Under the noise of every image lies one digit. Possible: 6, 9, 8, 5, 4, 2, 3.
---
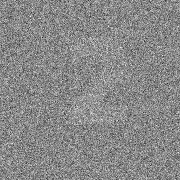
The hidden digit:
2
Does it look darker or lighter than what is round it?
lighter
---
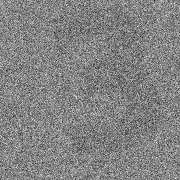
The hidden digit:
3
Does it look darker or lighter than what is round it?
darker
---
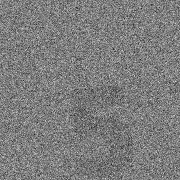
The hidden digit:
5
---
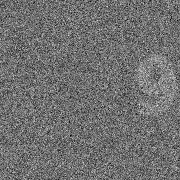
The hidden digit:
9
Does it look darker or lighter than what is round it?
lighter
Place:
middle right
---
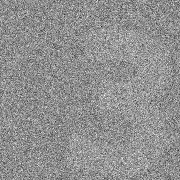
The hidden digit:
3
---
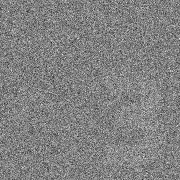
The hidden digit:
3
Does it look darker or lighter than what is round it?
lighter
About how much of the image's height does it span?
half
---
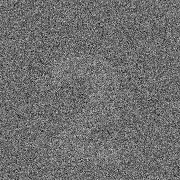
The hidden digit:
2
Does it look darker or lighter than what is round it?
lighter
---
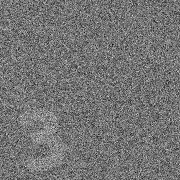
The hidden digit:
3
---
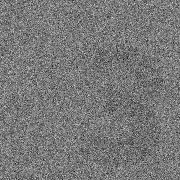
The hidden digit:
3
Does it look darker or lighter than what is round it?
darker
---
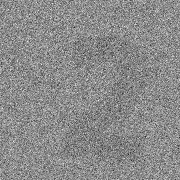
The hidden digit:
2
